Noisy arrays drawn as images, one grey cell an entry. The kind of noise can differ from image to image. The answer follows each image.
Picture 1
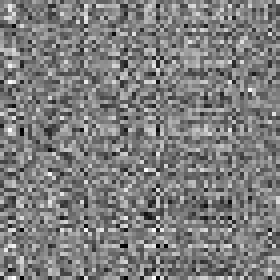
low rank plus noise
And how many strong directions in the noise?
one
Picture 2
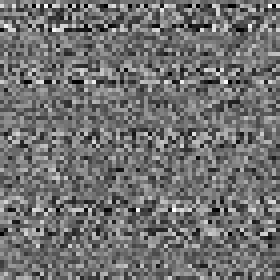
rows of uneven size
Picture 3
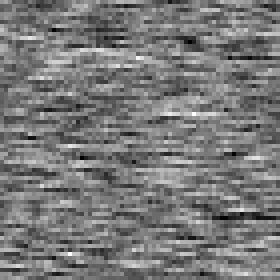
streaked along the rows
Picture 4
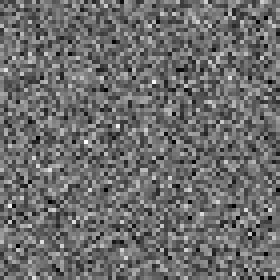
independent entries
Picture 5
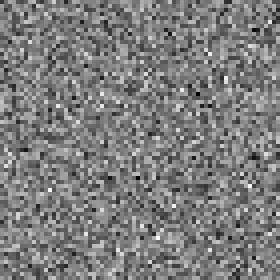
independent entries
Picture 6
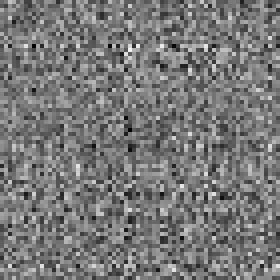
low rank plus noise
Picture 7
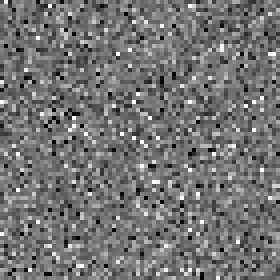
heavy tails
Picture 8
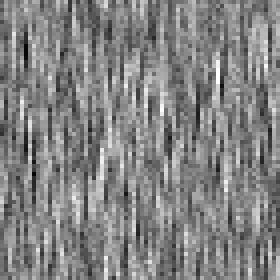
streaked along the columns
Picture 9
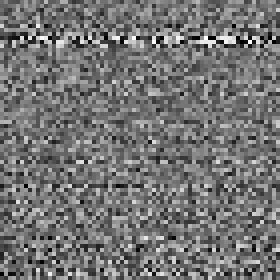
rows of uneven size
